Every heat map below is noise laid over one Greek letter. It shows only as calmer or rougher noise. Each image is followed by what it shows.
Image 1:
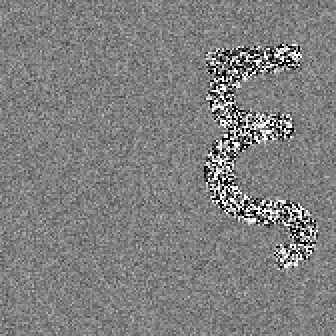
xi
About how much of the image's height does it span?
two thirds
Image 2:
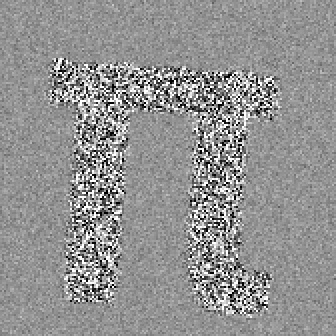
pi
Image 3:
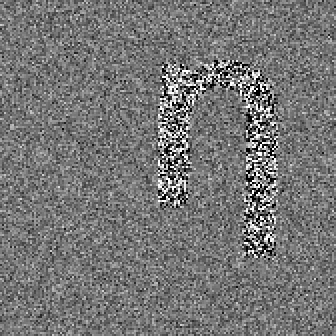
eta
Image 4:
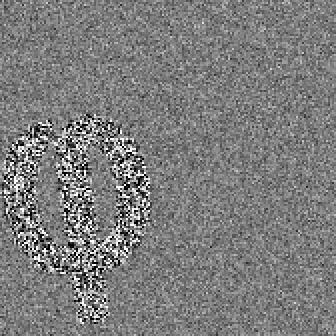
phi
